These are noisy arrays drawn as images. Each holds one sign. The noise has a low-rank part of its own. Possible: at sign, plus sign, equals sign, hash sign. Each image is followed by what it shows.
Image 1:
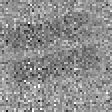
equals sign
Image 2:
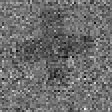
plus sign
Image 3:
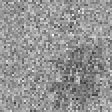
hash sign
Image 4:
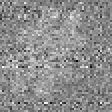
hash sign
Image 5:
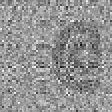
at sign
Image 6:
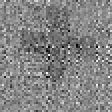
plus sign
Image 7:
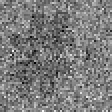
hash sign
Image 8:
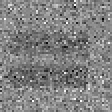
equals sign
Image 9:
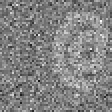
at sign
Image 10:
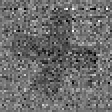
plus sign
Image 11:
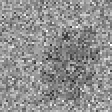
hash sign
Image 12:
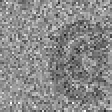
at sign
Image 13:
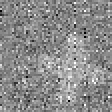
plus sign
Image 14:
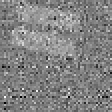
equals sign
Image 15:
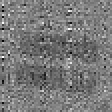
equals sign
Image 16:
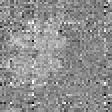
hash sign
